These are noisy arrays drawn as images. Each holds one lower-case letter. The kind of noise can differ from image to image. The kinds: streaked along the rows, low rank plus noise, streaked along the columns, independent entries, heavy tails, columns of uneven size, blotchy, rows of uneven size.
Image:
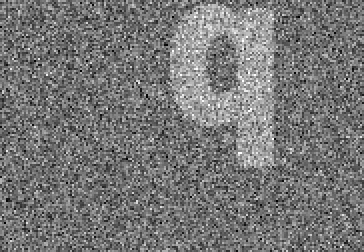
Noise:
independent entries
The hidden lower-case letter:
q
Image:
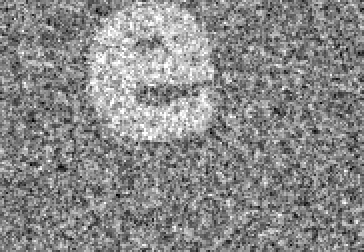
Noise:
blotchy
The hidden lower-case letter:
e
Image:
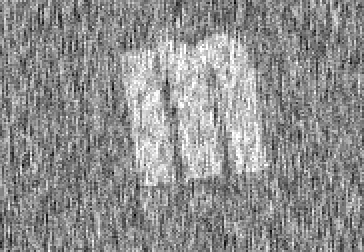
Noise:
streaked along the columns
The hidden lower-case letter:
m
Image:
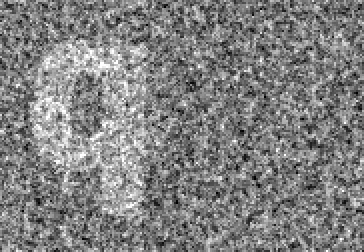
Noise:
blotchy
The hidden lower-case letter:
q
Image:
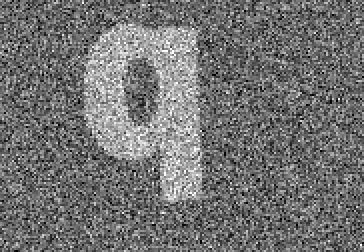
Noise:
independent entries
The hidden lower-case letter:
q
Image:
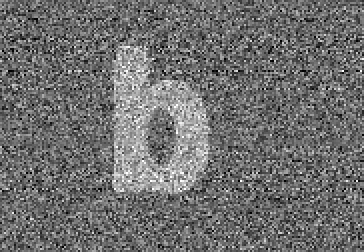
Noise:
rows of uneven size
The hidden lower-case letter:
b
